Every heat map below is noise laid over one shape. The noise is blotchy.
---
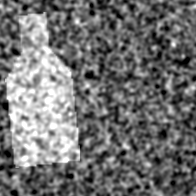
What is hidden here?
light bottle
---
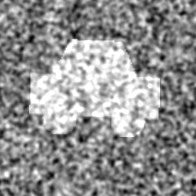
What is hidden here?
light car
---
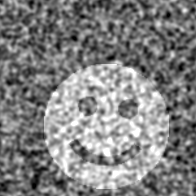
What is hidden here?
light smiling face
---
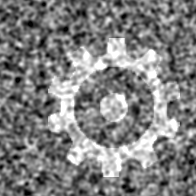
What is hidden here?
light gear
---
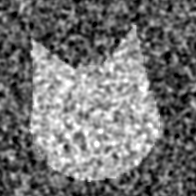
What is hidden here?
light cat's head
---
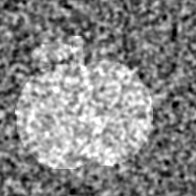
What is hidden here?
light apple
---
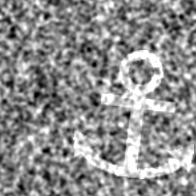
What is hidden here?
light anchor
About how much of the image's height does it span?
two thirds
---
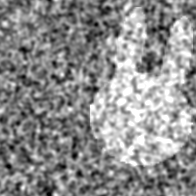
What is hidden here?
light rabbit's head
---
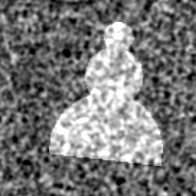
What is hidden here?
light chess pawn
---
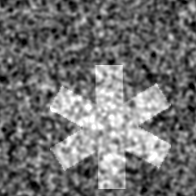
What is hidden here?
light asterisk
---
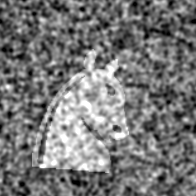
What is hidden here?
light chess knight
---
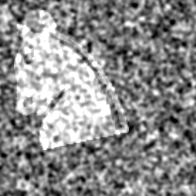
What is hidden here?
light chess knight
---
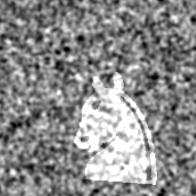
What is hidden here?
light chess knight
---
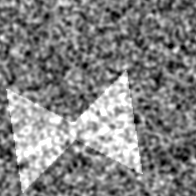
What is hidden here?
light bow tie
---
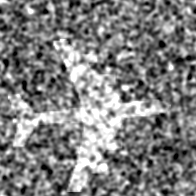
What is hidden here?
light airplane
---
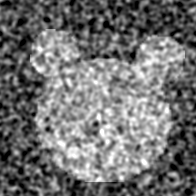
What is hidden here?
light bear's head
